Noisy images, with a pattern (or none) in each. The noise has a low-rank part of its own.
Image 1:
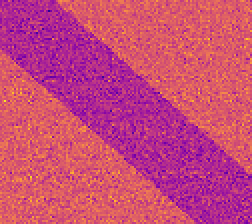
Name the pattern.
a diagonal band
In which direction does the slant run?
top left to bottom right
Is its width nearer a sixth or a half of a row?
a half
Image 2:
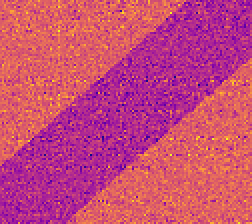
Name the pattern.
a diagonal band
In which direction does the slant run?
bottom left to top right
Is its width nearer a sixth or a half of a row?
a half
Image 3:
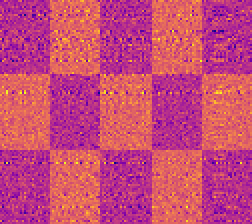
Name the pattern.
a checkerboard
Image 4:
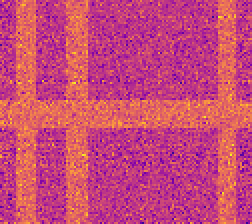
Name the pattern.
bands of rows crossing bands of columns
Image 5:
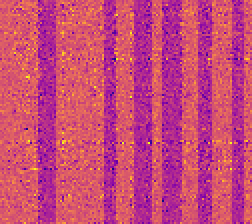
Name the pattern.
bands of columns
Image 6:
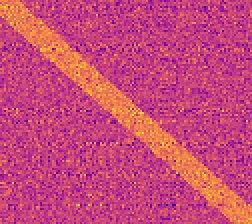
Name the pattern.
a diagonal band
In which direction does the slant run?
top left to bottom right
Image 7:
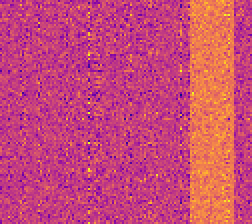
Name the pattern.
one band of columns
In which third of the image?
right
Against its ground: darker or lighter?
lighter
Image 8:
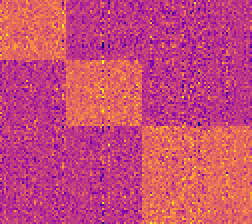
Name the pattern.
blocks along the diagonal
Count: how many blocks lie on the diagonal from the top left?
3
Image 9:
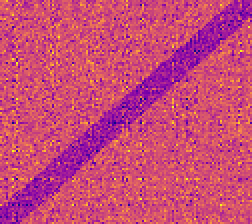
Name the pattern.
a diagonal band
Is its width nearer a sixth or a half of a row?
a sixth
